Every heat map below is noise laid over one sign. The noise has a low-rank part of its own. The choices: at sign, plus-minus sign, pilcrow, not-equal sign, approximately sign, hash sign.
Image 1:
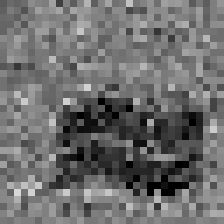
approximately sign
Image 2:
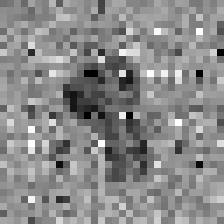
pilcrow
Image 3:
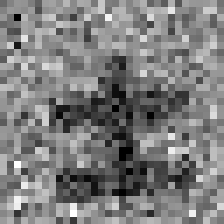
plus-minus sign
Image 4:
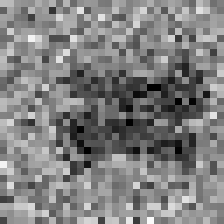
not-equal sign
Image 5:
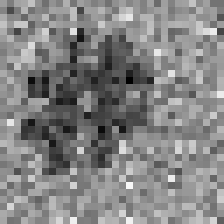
hash sign
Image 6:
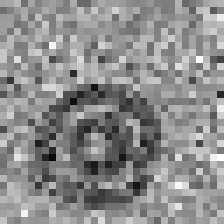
at sign
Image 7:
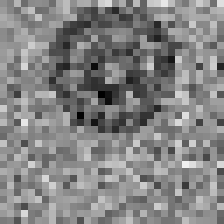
at sign
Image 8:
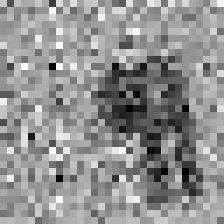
pilcrow
